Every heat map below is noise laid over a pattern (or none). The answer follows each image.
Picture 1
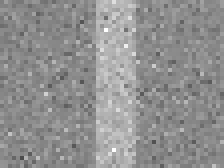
one vertical stripe
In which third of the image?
middle
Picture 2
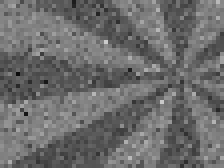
spokes from one point
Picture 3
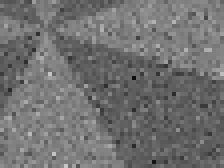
spokes from one point
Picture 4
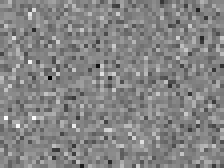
only noise
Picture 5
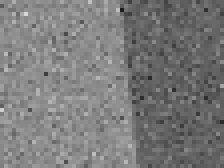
a sharp edge
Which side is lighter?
left
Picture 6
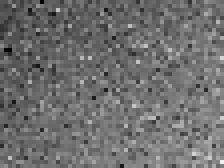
a smooth slope
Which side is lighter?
bottom right
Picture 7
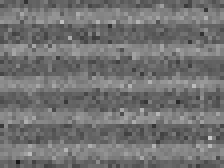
horizontal stripes
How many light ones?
5
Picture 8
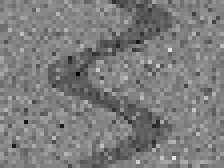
a wavy band
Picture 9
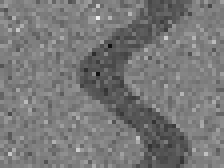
a wavy band
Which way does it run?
top to bottom
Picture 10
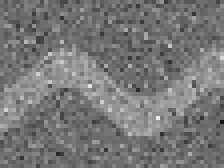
a wavy band
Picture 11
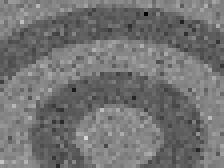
rings round one point
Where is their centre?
bottom middle
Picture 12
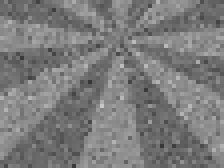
spokes from one point
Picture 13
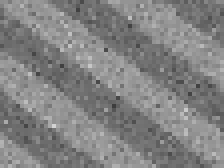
diagonal stripes
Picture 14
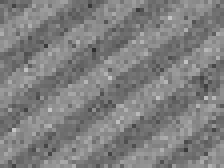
diagonal stripes
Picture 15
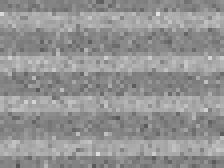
horizontal stripes
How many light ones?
4
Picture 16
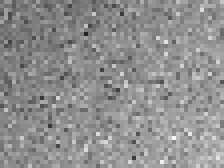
a smooth slope
